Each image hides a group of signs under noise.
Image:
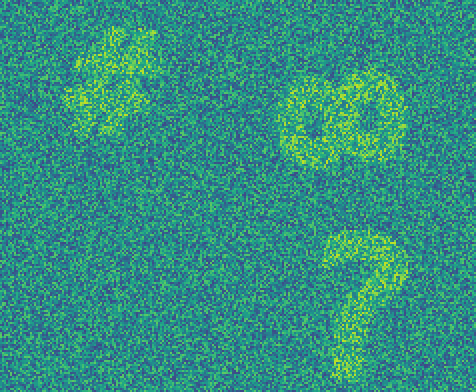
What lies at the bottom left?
nothing
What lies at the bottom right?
question mark
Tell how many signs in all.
3
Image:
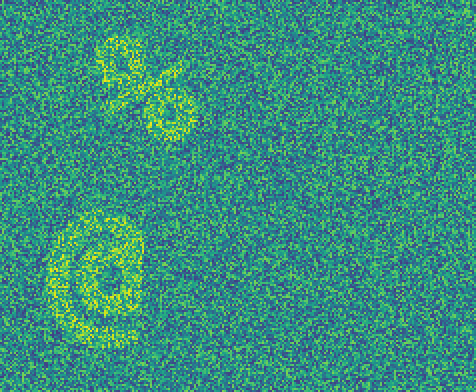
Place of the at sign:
bottom left
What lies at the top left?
percent sign
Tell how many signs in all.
2
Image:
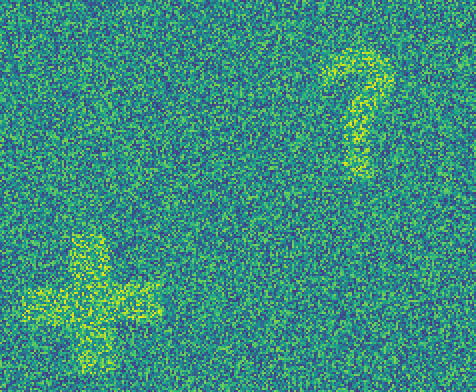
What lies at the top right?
question mark
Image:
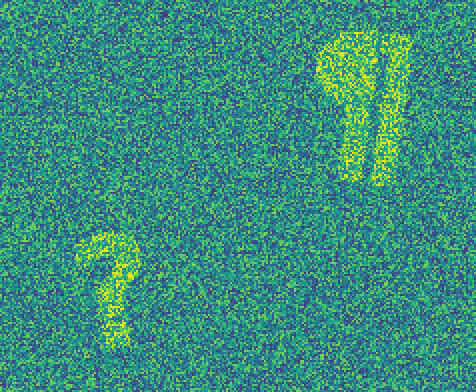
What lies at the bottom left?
question mark
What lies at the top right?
pilcrow
